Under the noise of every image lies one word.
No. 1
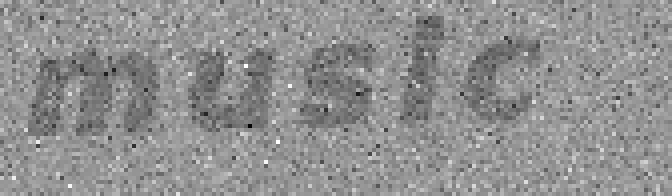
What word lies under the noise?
music
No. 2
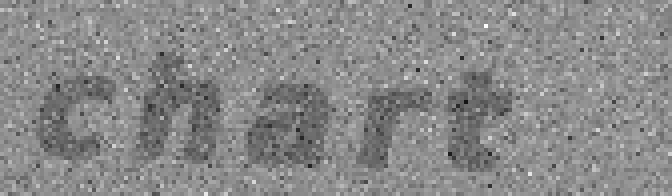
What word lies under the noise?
chart
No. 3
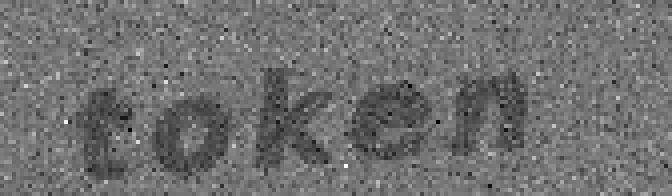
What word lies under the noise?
token
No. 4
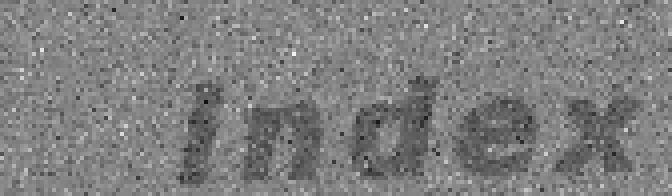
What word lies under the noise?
index
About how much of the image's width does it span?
two thirds
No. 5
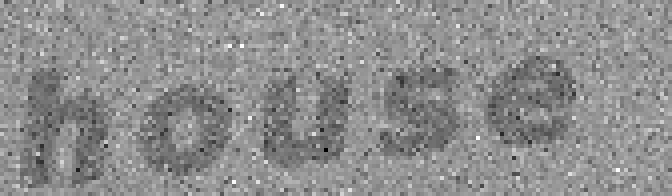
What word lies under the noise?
house
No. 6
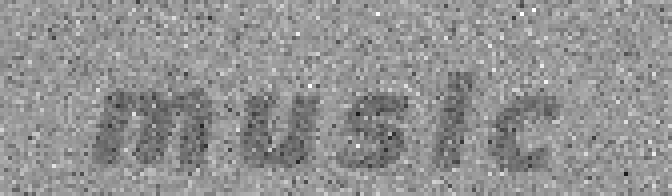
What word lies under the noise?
music
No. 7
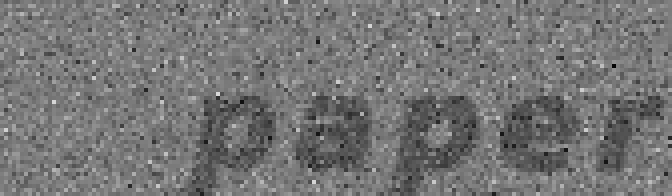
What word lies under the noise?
paper
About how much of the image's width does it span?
two thirds
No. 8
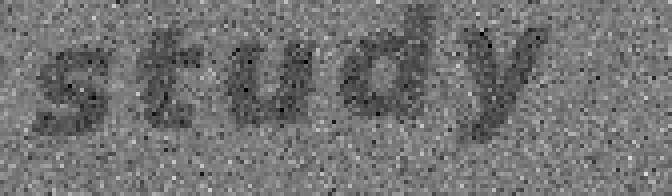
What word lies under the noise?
study
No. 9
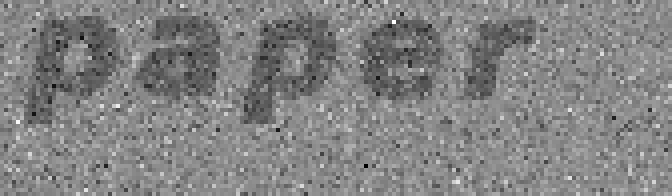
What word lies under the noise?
paper
